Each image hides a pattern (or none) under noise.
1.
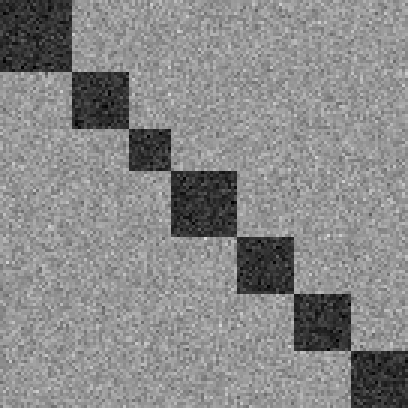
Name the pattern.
blocks along the diagonal
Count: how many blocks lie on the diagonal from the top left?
7
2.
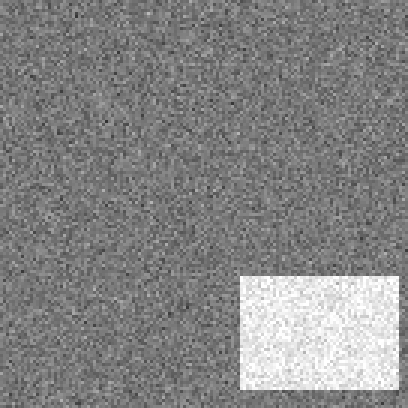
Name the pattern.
one block
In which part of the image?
bottom right
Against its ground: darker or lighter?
lighter
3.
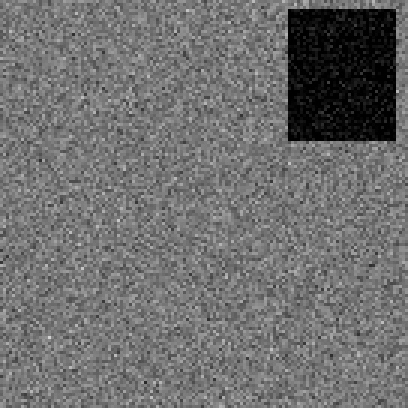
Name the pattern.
one block
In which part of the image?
top right
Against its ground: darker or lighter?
darker
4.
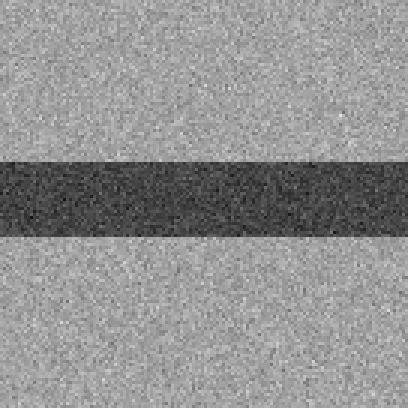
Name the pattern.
one band of rows
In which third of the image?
middle
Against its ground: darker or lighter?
darker
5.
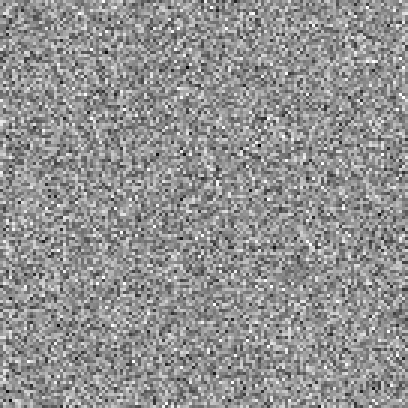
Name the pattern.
only noise
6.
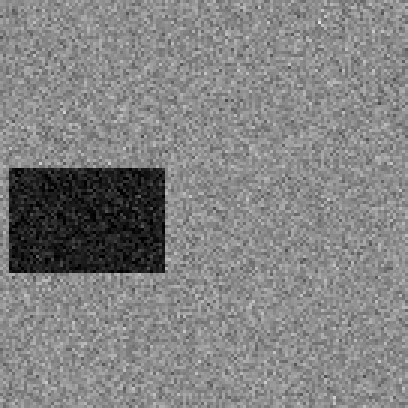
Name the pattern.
one block
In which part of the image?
middle left
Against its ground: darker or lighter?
darker
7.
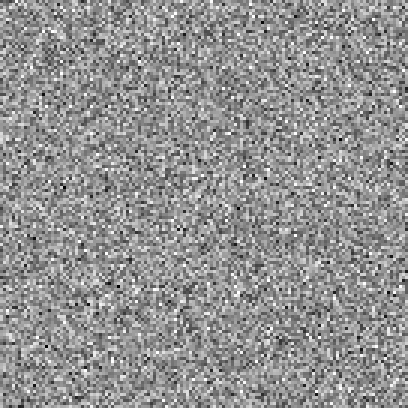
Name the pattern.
only noise
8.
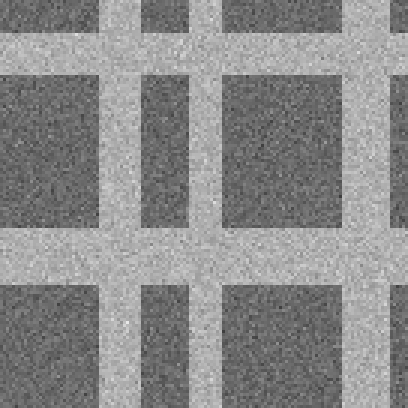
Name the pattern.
bands of rows crossing bands of columns
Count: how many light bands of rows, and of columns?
2 and 3
